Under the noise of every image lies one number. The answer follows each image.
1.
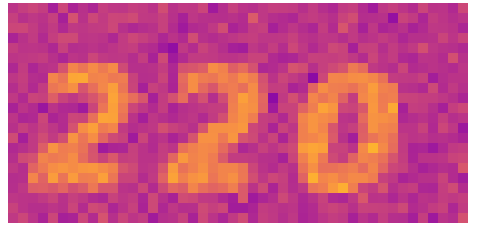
220
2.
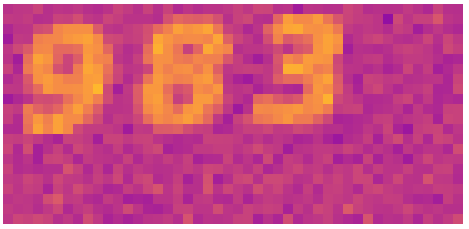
983
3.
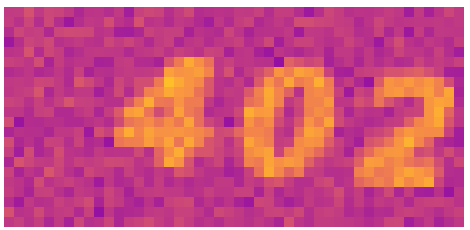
402
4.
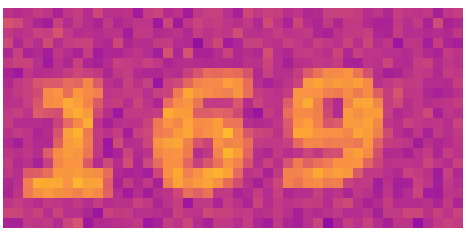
169
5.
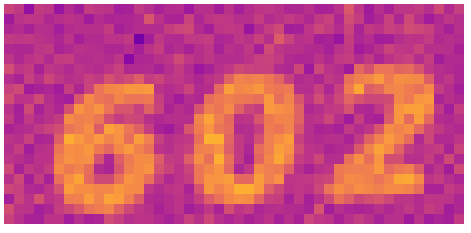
602
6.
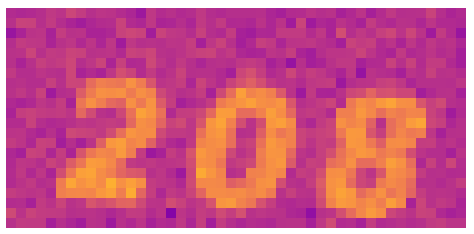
208
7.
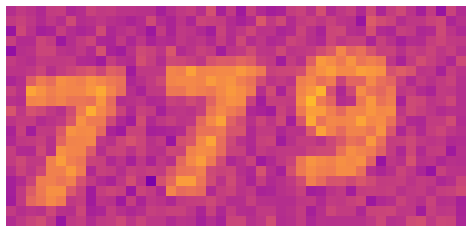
779
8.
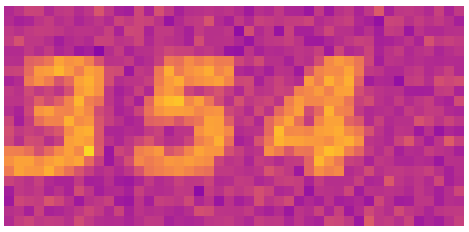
354
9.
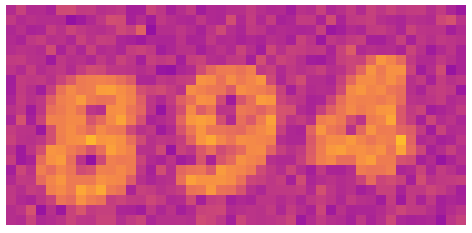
894
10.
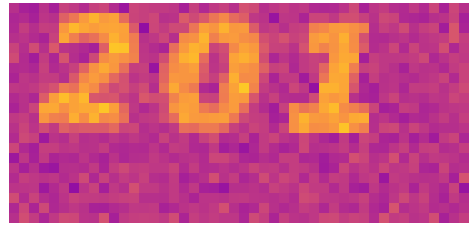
201
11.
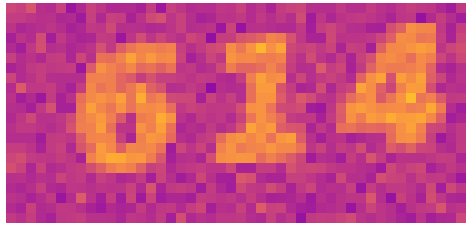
614
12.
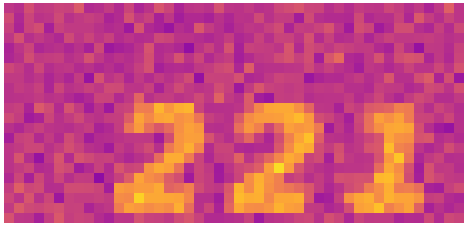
221
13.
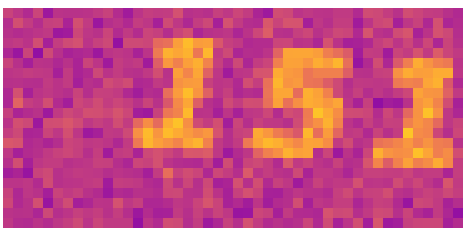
151
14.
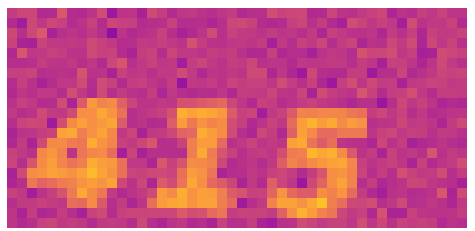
415
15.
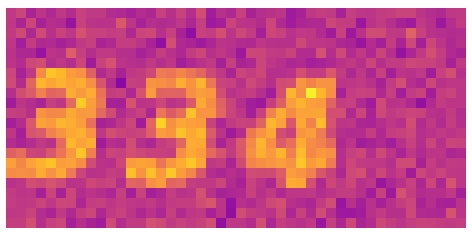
334
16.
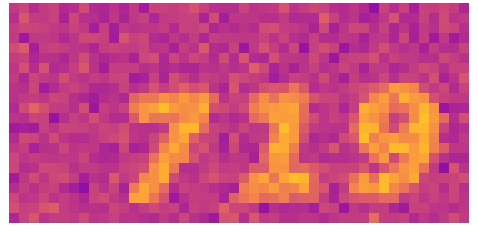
719
